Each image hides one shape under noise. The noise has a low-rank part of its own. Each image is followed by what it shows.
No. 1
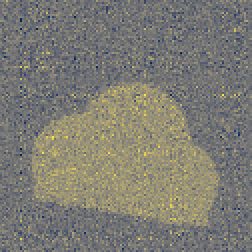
cloud
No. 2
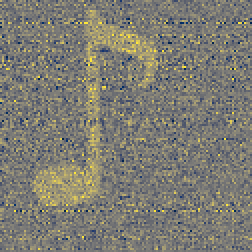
musical note
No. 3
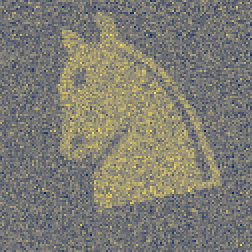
chess knight
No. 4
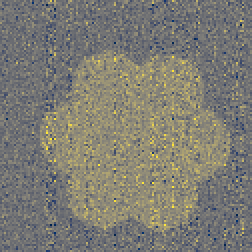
flower
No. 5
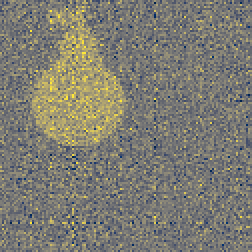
pear
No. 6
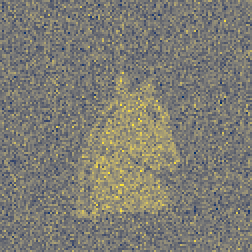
chess knight
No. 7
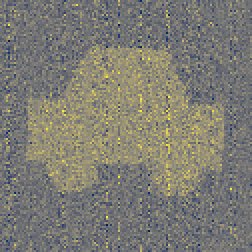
car
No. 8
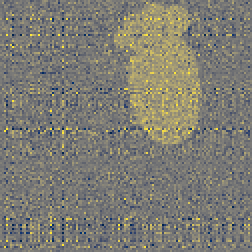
footprint
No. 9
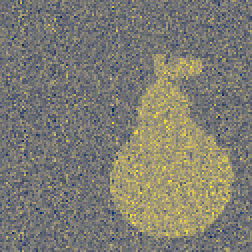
pear
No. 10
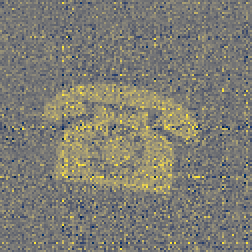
telephone
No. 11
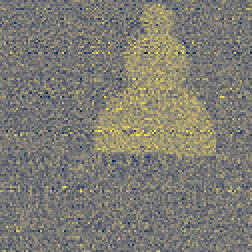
chess pawn
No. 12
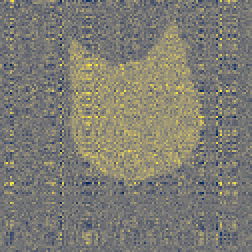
cat's head
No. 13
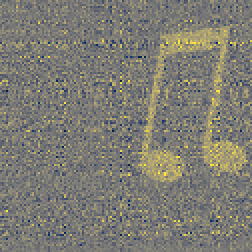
pair of musical notes
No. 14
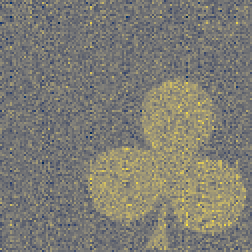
club
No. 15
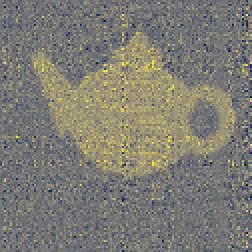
teapot
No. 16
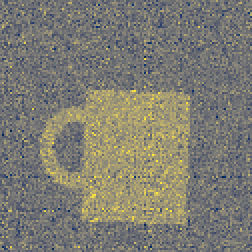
cup
